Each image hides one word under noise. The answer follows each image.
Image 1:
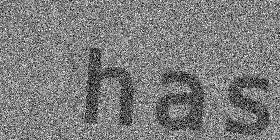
has
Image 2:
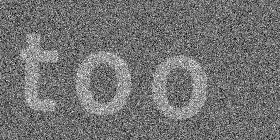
too
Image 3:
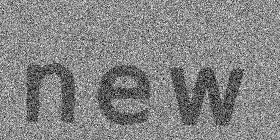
new
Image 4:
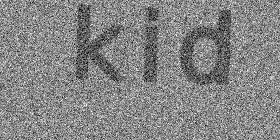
kid
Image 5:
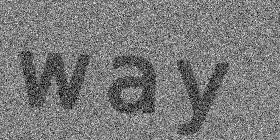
way
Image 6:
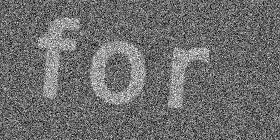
for
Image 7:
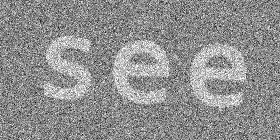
see
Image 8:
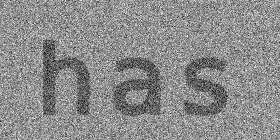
has
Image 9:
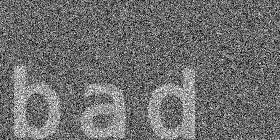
bad
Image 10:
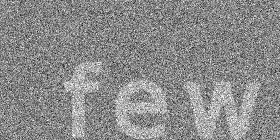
few
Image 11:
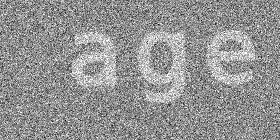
age
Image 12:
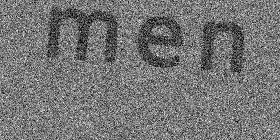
men
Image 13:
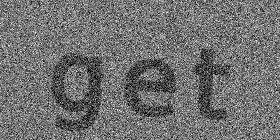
get
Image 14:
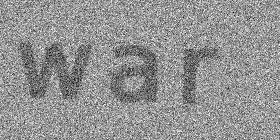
war
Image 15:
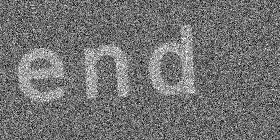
end
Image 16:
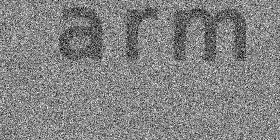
arm
